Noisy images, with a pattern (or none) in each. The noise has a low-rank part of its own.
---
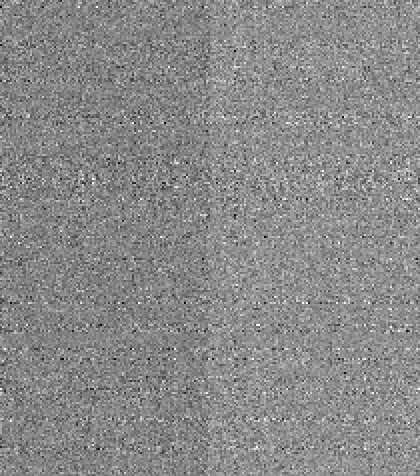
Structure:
a sharp edge
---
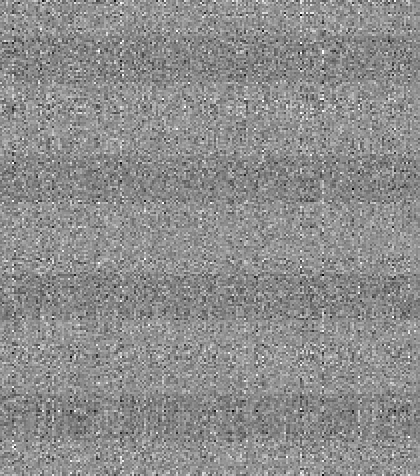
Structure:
horizontal stripes
